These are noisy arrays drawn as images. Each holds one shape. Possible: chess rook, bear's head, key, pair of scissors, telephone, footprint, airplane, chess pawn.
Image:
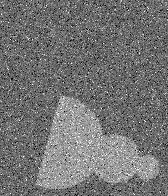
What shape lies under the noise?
chess pawn
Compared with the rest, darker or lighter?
lighter
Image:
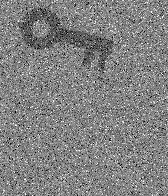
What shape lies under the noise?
key
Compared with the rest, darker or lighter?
darker
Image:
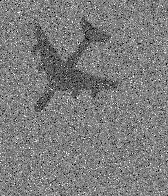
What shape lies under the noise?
airplane
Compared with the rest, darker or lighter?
darker
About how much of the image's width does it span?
half
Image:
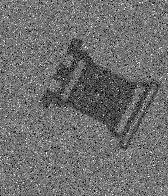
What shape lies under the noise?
chess rook
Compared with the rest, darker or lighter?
darker
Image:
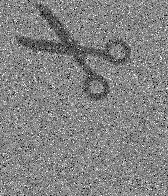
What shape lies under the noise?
pair of scissors
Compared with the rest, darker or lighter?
darker
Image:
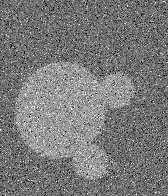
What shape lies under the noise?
bear's head
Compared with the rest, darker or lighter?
lighter
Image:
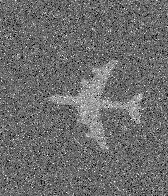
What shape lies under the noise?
airplane
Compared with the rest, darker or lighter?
lighter
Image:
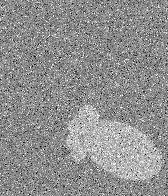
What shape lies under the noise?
footprint
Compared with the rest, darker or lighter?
lighter
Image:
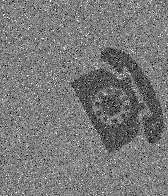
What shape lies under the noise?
telephone
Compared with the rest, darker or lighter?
darker
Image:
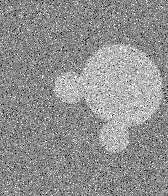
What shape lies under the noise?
bear's head
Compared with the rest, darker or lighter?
lighter
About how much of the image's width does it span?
two thirds
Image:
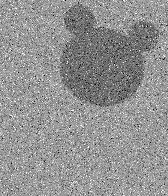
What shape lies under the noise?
bear's head
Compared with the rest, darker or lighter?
darker
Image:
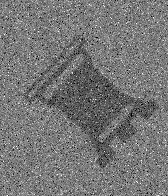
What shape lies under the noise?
chess rook
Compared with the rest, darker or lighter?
darker
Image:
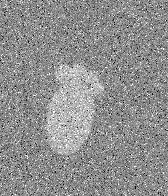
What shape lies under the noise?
footprint
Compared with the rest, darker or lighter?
lighter
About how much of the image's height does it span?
half
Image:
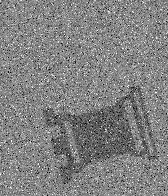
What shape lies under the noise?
chess rook
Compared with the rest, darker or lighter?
darker
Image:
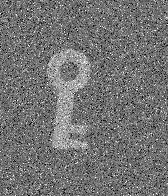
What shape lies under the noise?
key
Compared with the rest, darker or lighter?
lighter
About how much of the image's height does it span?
half
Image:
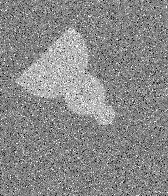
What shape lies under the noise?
chess pawn
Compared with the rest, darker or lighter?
lighter
